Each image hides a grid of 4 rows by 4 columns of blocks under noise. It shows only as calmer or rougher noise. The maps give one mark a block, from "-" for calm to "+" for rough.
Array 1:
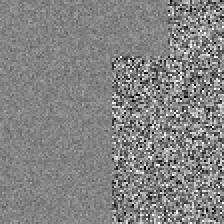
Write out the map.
---+
--++
--++
--++
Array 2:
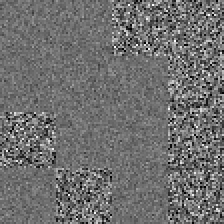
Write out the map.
--++
---+
+--+
-+-+
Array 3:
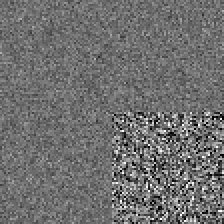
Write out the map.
----
----
--++
--++
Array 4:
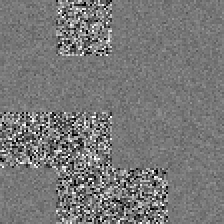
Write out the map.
-+--
----
++--
-++-
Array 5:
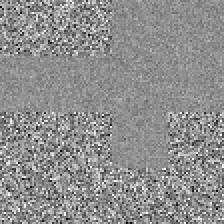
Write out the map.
++--
----
++-+
++++
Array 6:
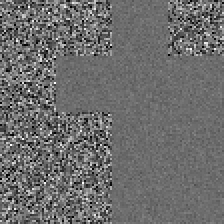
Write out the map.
++-+
+---
++--
++--
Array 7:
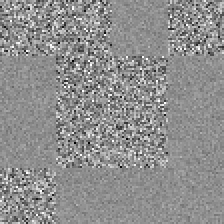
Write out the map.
++-+
-++-
-++-
+---
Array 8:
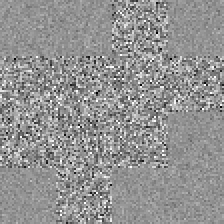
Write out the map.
--+-
++++
+++-
-+--
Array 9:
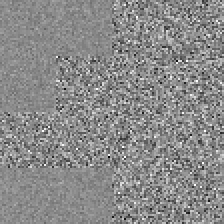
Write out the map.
--++
-+++
++++
--++
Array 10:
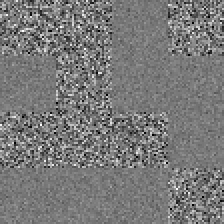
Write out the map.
++-+
-+--
+++-
---+
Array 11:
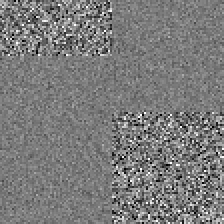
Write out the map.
++--
----
--++
--++
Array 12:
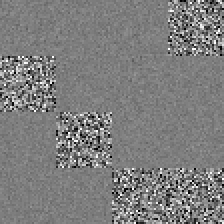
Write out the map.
---+
+---
-+--
--++
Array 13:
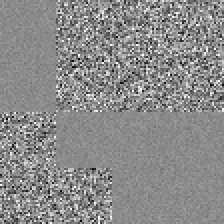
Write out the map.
-+++
-+++
+---
++--
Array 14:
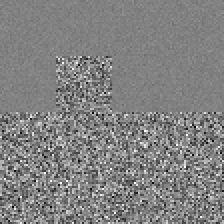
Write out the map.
----
-+--
++++
++++
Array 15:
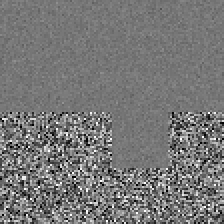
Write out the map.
----
----
++-+
++++
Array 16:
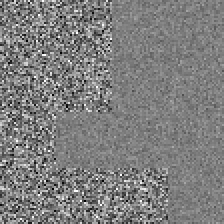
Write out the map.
++--
++--
+---
+++-
